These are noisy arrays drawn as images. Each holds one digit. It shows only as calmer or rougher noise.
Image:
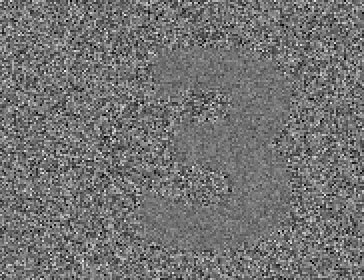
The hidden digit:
3
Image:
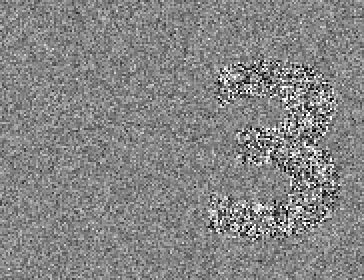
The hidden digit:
3
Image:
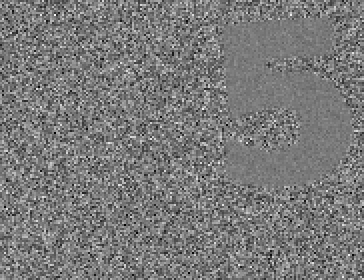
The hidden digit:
5
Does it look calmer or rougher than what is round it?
calmer
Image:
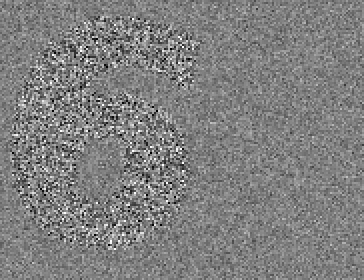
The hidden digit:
6
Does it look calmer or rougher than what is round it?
rougher
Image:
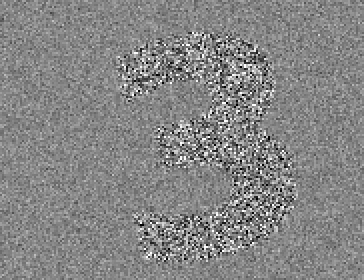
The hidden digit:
3
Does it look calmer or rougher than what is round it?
rougher
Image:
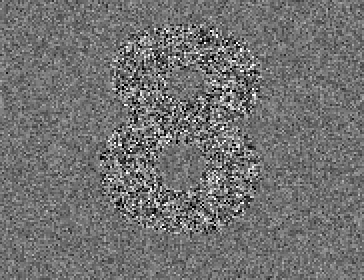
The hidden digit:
8
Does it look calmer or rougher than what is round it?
rougher
